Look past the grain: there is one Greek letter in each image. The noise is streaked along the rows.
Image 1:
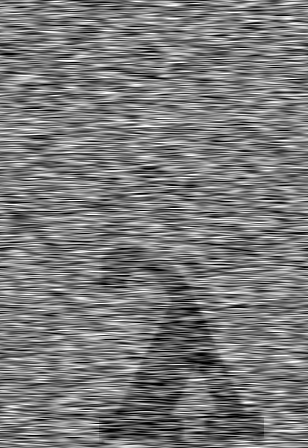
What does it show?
dark lambda
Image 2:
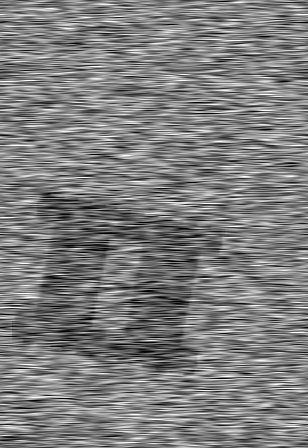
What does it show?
dark pi
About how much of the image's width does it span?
two thirds
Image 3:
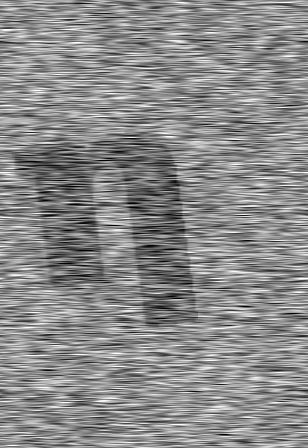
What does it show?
dark eta
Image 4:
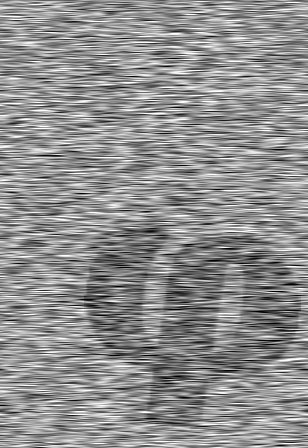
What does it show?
dark phi
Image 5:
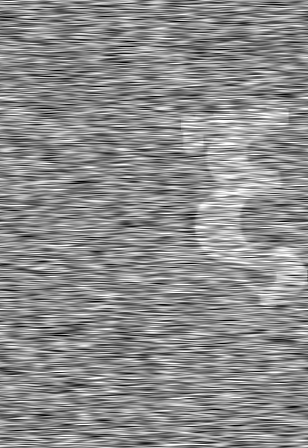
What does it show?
light xi, middle right
